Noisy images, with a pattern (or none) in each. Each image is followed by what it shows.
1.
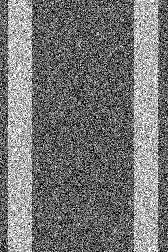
bands of columns
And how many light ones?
2
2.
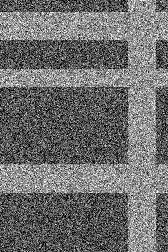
bands of rows crossing bands of columns
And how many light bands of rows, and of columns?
3 and 1
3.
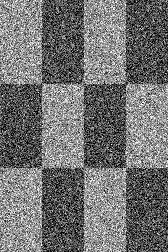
a checkerboard
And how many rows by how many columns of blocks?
3 by 4
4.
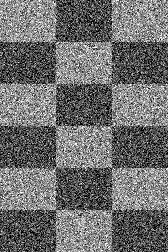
a checkerboard
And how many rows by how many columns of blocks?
6 by 3
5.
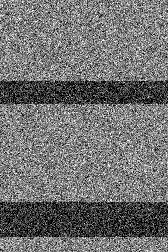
bands of rows
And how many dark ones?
2
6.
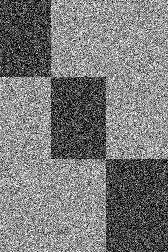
blocks along the diagonal
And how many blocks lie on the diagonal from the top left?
3
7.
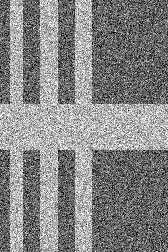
bands of rows crossing bands of columns
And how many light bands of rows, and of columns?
1 and 3
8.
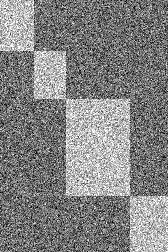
blocks along the diagonal
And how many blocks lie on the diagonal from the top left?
4
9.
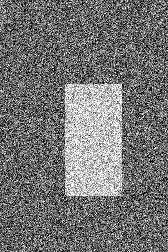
one block
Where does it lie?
centre
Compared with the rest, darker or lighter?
lighter
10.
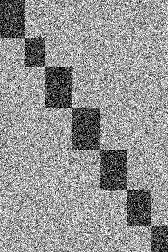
blocks along the diagonal
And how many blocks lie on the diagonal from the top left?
7
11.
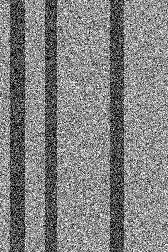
bands of columns
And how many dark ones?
3
